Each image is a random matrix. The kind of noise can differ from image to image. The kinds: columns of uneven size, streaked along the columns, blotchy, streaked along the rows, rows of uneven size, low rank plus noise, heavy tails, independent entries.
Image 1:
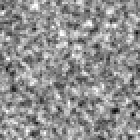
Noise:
blotchy
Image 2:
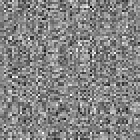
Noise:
low rank plus noise
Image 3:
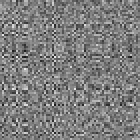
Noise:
low rank plus noise
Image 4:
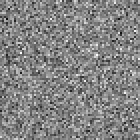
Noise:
independent entries
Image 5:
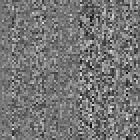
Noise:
columns of uneven size
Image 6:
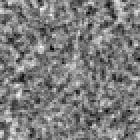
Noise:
blotchy
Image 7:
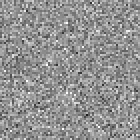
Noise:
independent entries
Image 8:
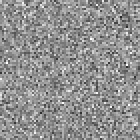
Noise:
independent entries
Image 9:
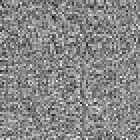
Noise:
low rank plus noise
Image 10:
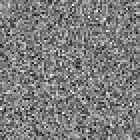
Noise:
independent entries
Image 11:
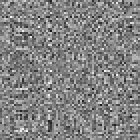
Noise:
low rank plus noise
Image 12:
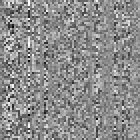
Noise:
columns of uneven size
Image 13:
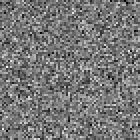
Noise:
independent entries
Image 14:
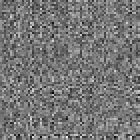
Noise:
low rank plus noise
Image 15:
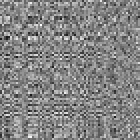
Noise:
low rank plus noise
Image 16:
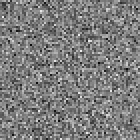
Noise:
independent entries
